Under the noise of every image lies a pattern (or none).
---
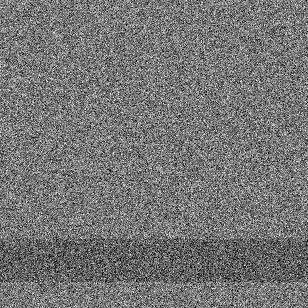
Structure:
one band of rows
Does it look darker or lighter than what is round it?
darker
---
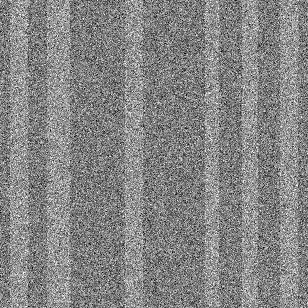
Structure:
bands of columns
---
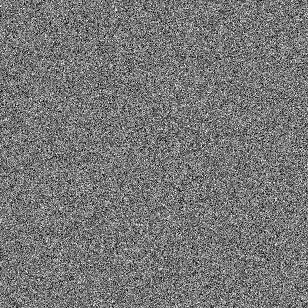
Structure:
only noise
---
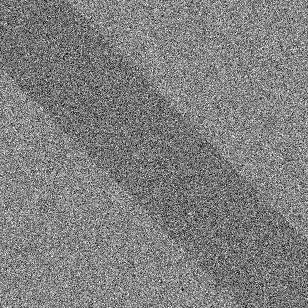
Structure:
a diagonal band
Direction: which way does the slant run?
top left to bottom right
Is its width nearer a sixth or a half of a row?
a half
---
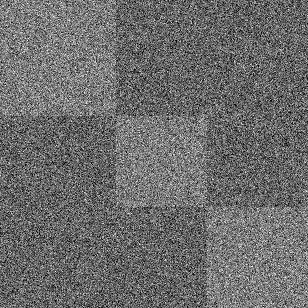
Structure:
blocks along the diagonal
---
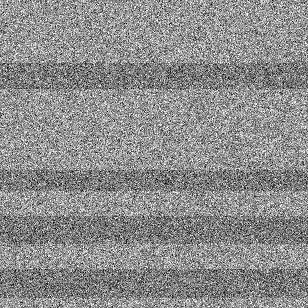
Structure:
bands of rows
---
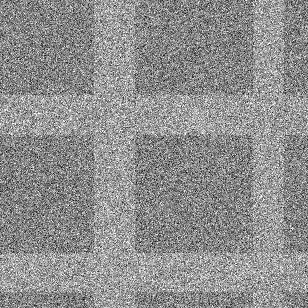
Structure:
bands of rows crossing bands of columns
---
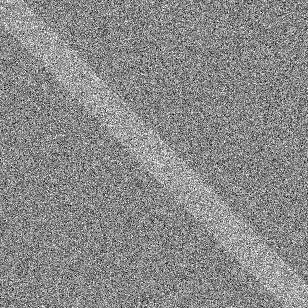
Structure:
a diagonal band
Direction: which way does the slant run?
top left to bottom right
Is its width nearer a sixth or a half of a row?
a sixth
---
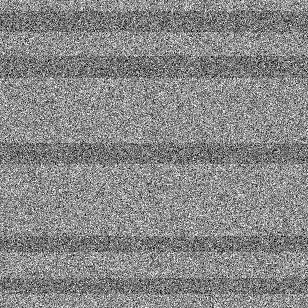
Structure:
bands of rows
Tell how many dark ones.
5
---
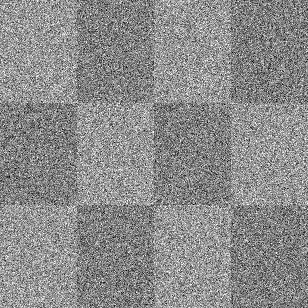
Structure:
a checkerboard
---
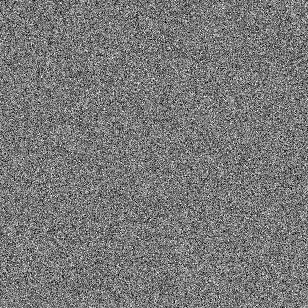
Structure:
only noise
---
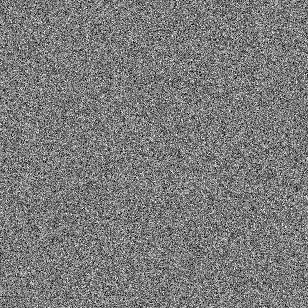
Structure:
only noise
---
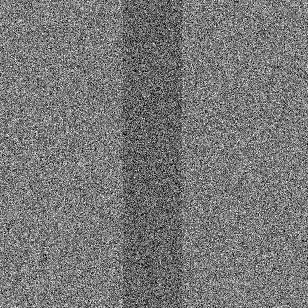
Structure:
one band of columns
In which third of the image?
middle
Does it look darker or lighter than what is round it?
darker
